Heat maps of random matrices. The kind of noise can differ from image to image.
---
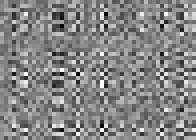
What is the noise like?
low rank plus noise
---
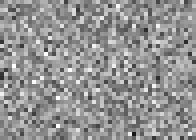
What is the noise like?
independent entries
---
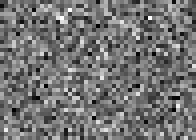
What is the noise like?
independent entries
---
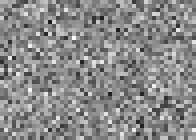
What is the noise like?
independent entries
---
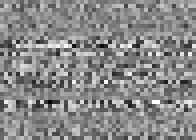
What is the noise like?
rows of uneven size
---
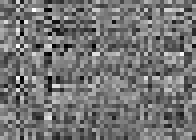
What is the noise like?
low rank plus noise
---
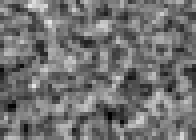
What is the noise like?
blotchy
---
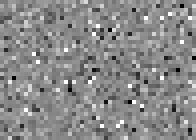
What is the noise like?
heavy tails
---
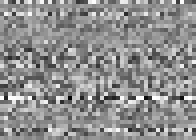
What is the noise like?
rows of uneven size
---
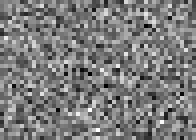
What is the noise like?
independent entries
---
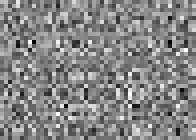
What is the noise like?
low rank plus noise
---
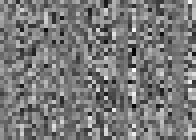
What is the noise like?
columns of uneven size
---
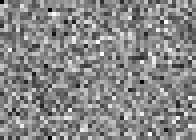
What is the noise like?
independent entries
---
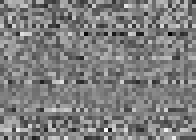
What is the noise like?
rows of uneven size
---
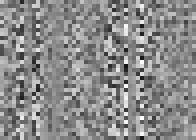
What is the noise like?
columns of uneven size
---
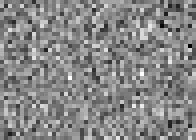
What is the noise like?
low rank plus noise
